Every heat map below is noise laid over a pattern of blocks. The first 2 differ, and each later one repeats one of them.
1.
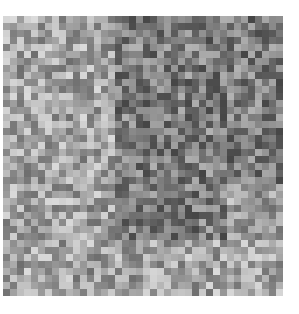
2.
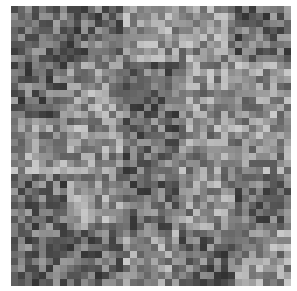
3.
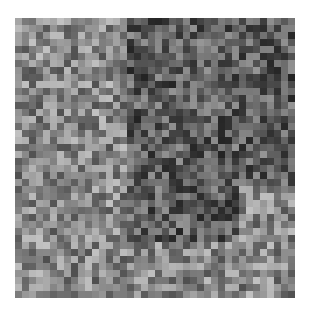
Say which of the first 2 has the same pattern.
1
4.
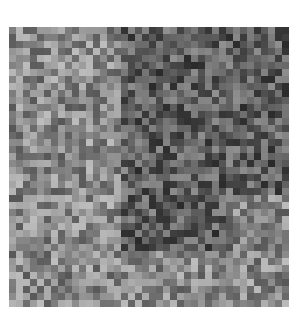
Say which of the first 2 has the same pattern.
1
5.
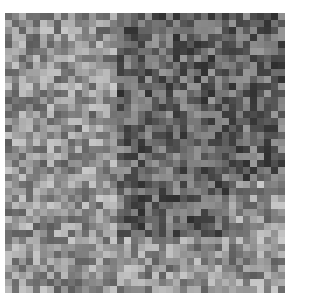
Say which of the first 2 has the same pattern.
1
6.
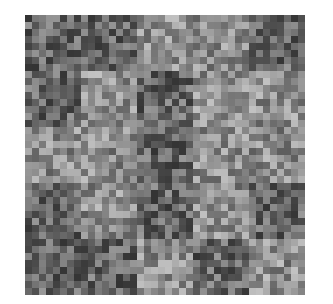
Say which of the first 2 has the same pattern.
2
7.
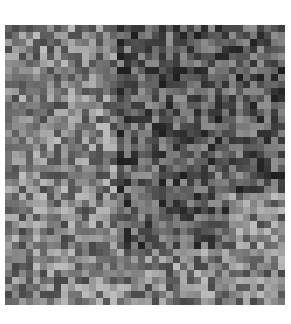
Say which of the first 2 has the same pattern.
1
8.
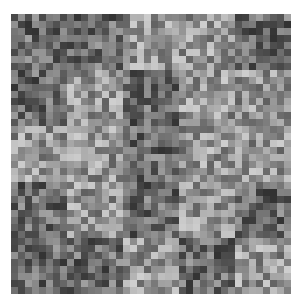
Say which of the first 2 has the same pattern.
2
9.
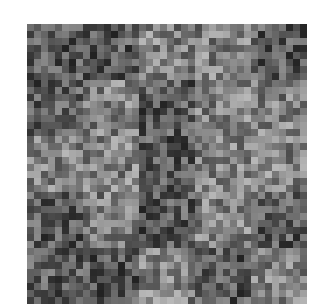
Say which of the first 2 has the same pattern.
2
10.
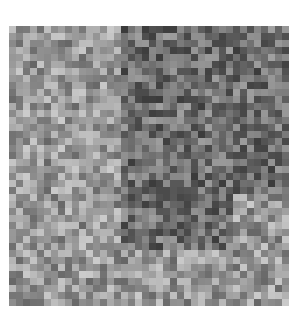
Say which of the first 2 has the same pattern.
1
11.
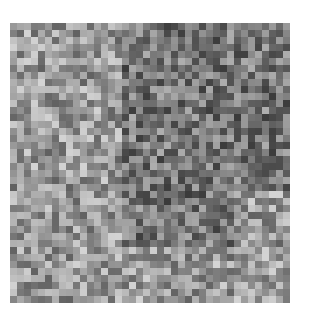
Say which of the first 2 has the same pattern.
1
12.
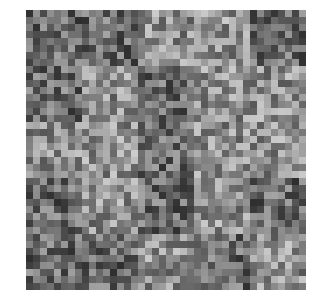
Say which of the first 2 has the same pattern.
2
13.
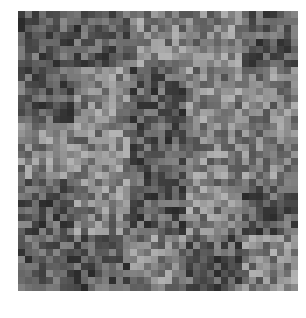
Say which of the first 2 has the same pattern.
2
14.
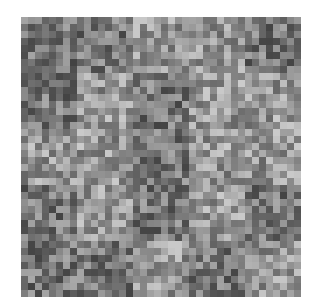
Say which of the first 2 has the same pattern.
2
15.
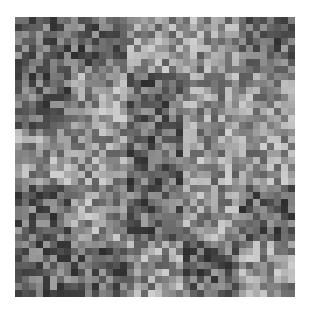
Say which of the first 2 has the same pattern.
2
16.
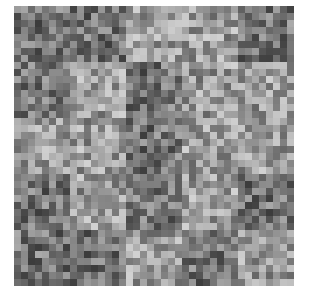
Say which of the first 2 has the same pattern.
2
